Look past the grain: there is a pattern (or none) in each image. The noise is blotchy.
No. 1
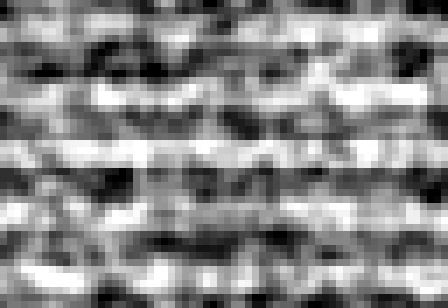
horizontal stripes
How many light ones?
5
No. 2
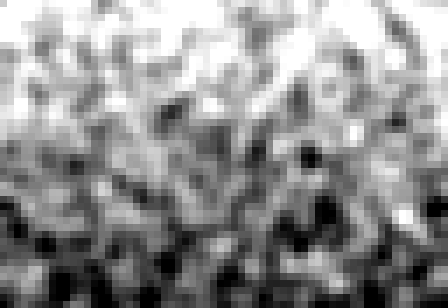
a smooth slope
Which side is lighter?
top
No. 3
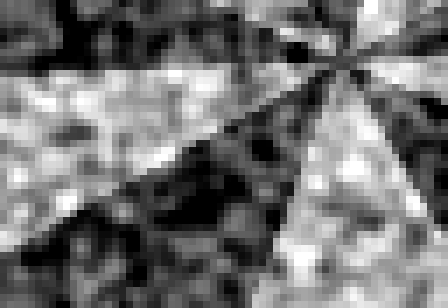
spokes from one point
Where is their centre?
top right
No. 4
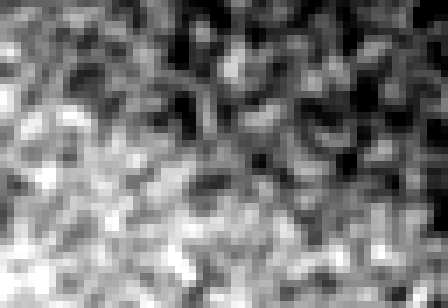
a smooth slope
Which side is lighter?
bottom left
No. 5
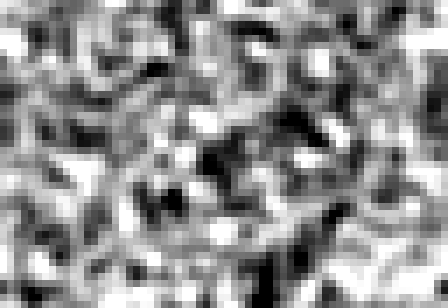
only noise
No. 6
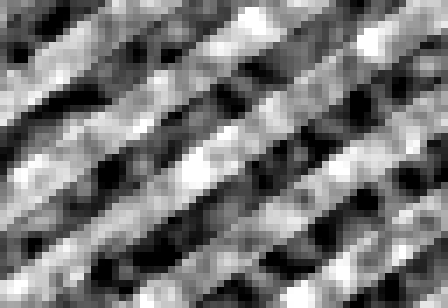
diagonal stripes
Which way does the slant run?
bottom left to top right
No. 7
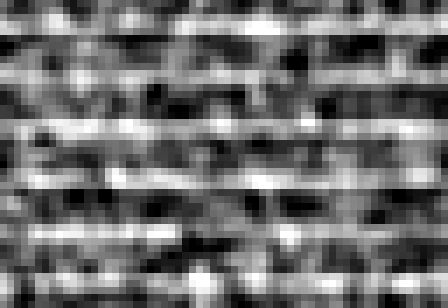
horizontal stripes
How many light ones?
6
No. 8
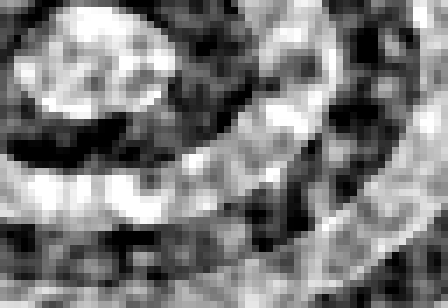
rings round one point
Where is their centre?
top left
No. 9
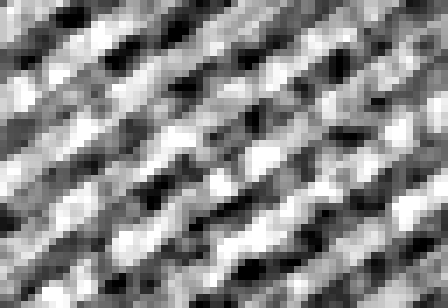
diagonal stripes
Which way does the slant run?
bottom left to top right
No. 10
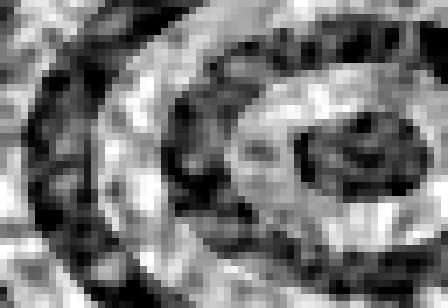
rings round one point
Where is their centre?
middle right
